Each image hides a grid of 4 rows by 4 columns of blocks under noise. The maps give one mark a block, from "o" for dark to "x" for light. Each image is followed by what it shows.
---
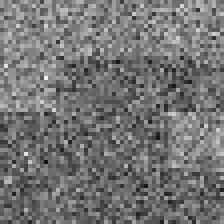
xxxx
xooo
ooox
oooo
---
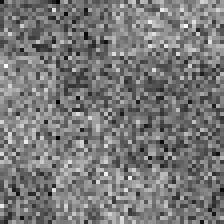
ooxx
xooo
xxoo
oxxo
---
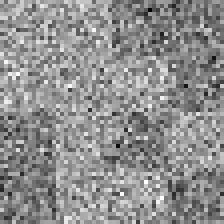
xxoo
xxxo
oxox
oxxo
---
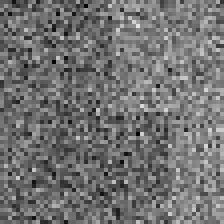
ooxx
ooxx
ooox
ooox
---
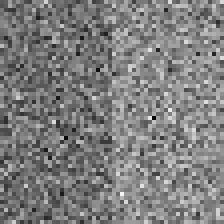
ooxx
ooxx
ooxx
ooxx
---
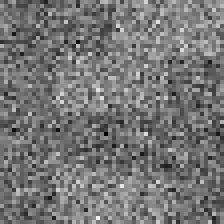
ooxx
oxxo
oooo
oxxo
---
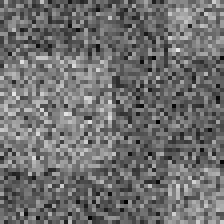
ooox
xxoo
xxoo
ooox
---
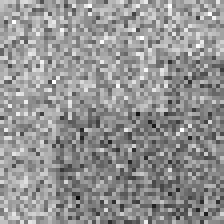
xxxx
xxxo
xooo
xooo
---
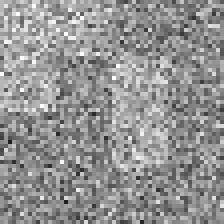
xxoo
xoxo
ooxo
oooo
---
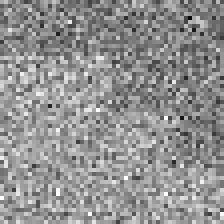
oooo
xxoo
xxxo
xxxx
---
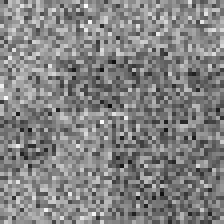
xxxx
xooo
oxoo
xxoo
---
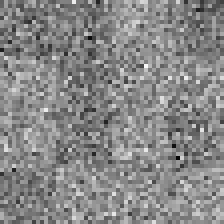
ooxo
xoxx
xoxo
oxxx
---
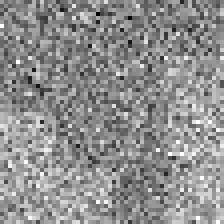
oooo
ooox
xoox
xxox
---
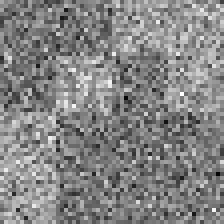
ooxx
oxox
xooo
xooo
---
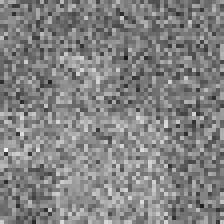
oooo
oxoo
xxxo
oxxo
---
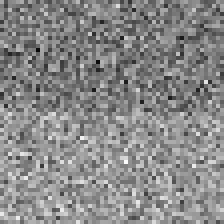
oooo
oooo
xxxx
xxxx
